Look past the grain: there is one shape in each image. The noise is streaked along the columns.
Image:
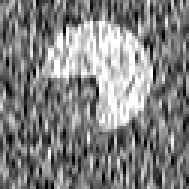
disc with a wedge cut out
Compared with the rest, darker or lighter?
lighter
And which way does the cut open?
down and left
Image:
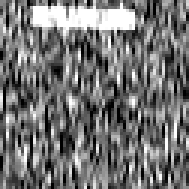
bar
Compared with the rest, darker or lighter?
lighter
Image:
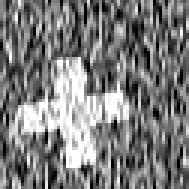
cross
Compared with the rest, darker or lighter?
lighter
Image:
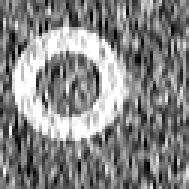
ring
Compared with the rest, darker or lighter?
lighter
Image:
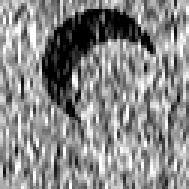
crescent
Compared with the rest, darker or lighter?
darker
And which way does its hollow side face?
down and right
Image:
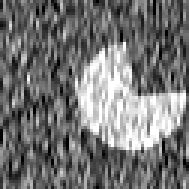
disc with a wedge cut out
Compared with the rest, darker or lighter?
lighter
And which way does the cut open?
up and right
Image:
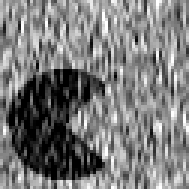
disc with a wedge cut out
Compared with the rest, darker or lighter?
darker
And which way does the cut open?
right
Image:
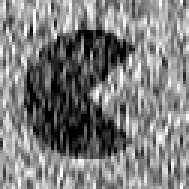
disc with a wedge cut out
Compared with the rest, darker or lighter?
darker
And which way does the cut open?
right
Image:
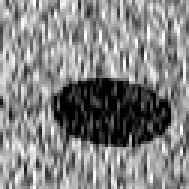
ellipse
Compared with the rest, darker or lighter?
darker
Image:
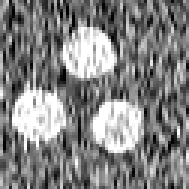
three dots
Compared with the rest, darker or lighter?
lighter
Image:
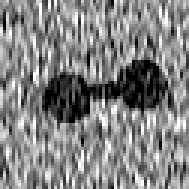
dumbbell
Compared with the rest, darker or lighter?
darker
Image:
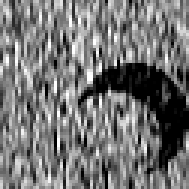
crescent
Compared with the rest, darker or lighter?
darker
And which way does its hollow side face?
down and left
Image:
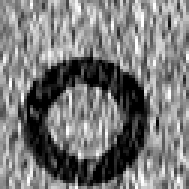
ring
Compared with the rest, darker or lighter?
darker
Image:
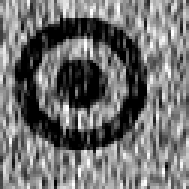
bullseye
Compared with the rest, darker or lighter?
darker
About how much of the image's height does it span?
two thirds
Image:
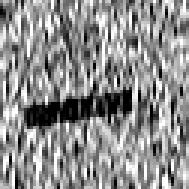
bar
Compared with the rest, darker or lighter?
darker
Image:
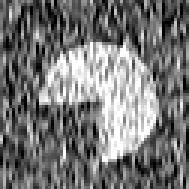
disc with a wedge cut out
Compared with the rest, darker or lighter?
lighter
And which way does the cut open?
down and left
